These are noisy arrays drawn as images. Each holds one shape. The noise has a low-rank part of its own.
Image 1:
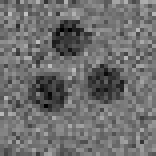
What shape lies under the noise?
three dots
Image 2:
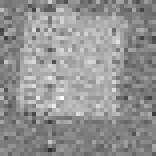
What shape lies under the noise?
square
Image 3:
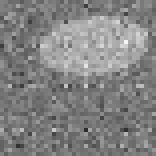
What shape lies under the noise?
ellipse
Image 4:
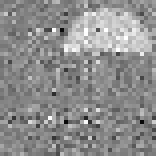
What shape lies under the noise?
half disc
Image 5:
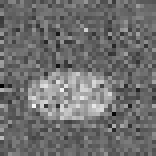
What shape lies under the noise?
ellipse
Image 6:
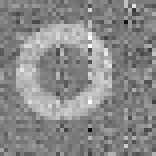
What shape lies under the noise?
ring
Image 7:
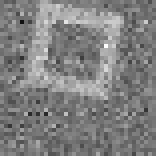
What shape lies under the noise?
square frame
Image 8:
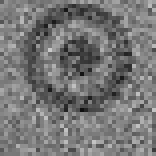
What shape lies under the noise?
bullseye
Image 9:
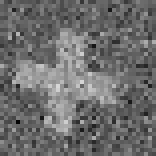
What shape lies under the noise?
cross
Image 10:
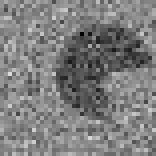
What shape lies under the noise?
disc with a wedge cut out
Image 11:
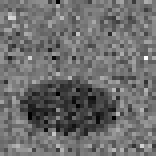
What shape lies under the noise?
ellipse
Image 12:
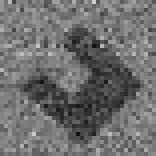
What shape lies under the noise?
square with a notch
